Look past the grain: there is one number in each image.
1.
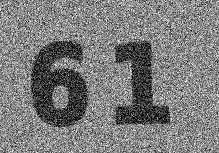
61
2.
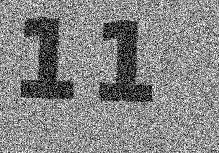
11
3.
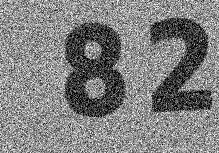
82
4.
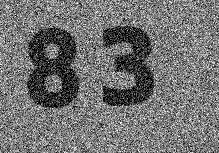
83
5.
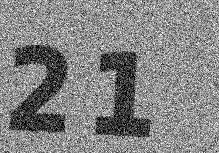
21
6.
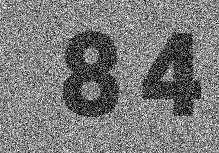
84
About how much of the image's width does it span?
two thirds
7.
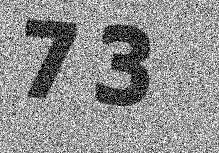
73
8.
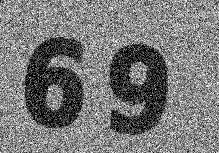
69
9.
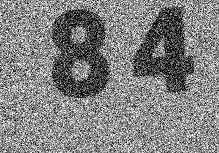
84
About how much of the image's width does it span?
two thirds
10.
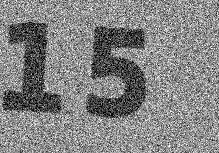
15
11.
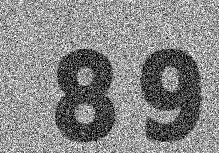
89
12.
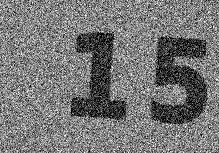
15
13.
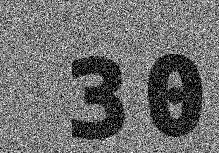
30
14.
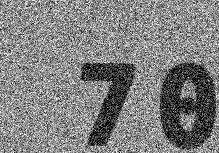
70
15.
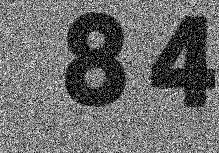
84
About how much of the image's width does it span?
two thirds
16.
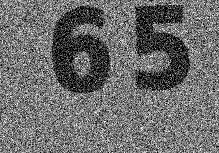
65
